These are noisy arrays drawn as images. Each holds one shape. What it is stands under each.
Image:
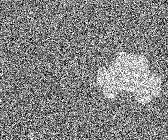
light car, middle right
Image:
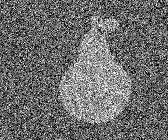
light pear
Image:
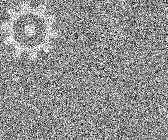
light gear, top left
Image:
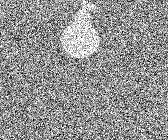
light pear, top middle
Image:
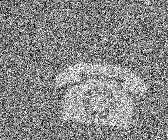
light telephone
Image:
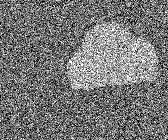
light cloud
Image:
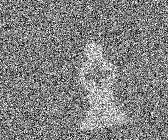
light chess bishop
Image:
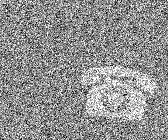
light telephone
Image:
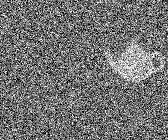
light teapot, middle right
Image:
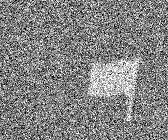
light flag
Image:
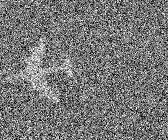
light airplane
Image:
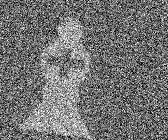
light chess bishop
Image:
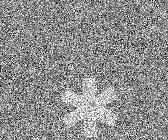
light asterisk, bottom middle
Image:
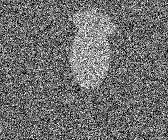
light footprint
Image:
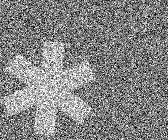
light asterisk
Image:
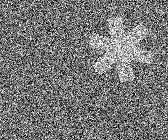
light asterisk
